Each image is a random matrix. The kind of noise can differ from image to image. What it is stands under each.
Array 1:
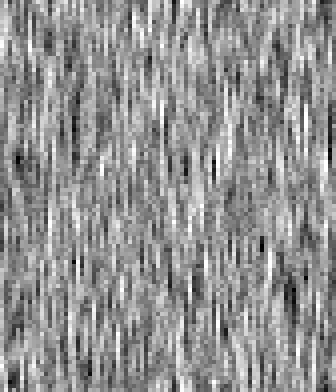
streaked along the columns
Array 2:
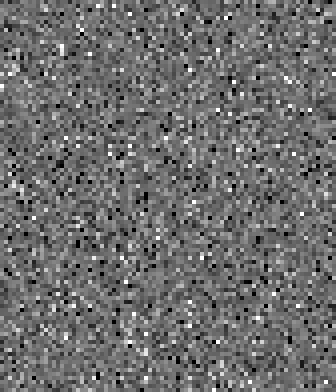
heavy tails
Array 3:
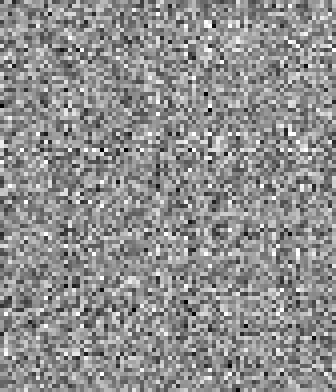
low rank plus noise
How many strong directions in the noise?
five to eight
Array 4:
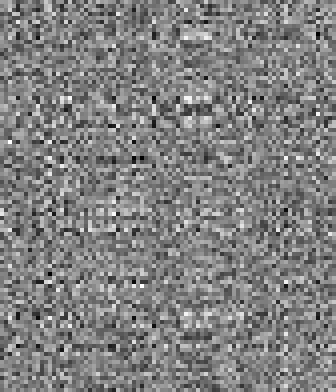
low rank plus noise
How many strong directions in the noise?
three or four
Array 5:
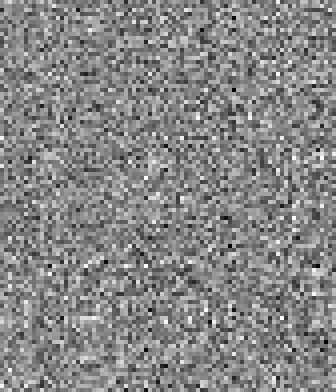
low rank plus noise
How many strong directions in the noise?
five to eight
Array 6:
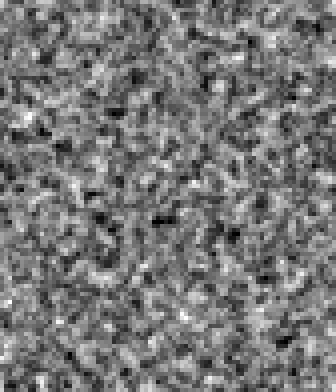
blotchy
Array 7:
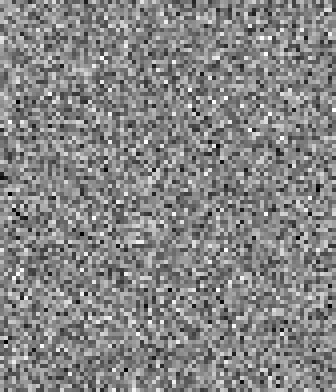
independent entries
